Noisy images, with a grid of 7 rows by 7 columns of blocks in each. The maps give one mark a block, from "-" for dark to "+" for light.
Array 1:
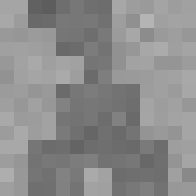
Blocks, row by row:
+ - - - + + +
+ + - - + + +
+ + + - + + +
+ + - - - + +
+ + - - - + +
+ - - - - - +
+ - - + - - +
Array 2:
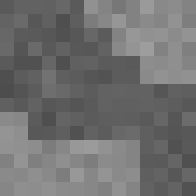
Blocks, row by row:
- - - + + + +
- - - - + + +
- - - - - + +
- - - - - - -
+ - - - - - -
+ + + + + - -
+ + + + + - -
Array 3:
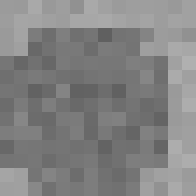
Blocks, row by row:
+ + + + + + +
+ - - - - + +
- - - - - - +
- - - - - - +
- - - - - - +
- - - - - - +
+ - - - - + +
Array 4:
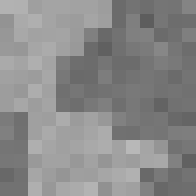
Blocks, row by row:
+ + + + - - -
+ + + - - - -
+ + - - - - -
+ + - - - - -
- + + + - - -
- + + + + + -
- + + + + - -
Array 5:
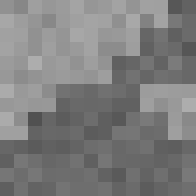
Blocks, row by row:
+ + + + + + -
+ + + + + - -
+ + + + - - -
+ + - - - + +
+ - - - - - +
- - - - - - -
- - - - - - -
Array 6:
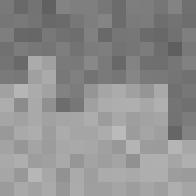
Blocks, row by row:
- - - - - - -
- - - - - - -
- + - - - - -
+ + - + + + -
+ + + + + + -
+ + + + + + +
+ + + + + + +
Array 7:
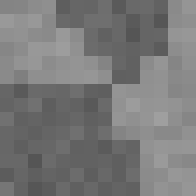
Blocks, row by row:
+ + - - - - +
+ + + - - - +
+ + + + - + +
- - - - + + +
- - - - + + +
- - - - - + +
- - - - - + +
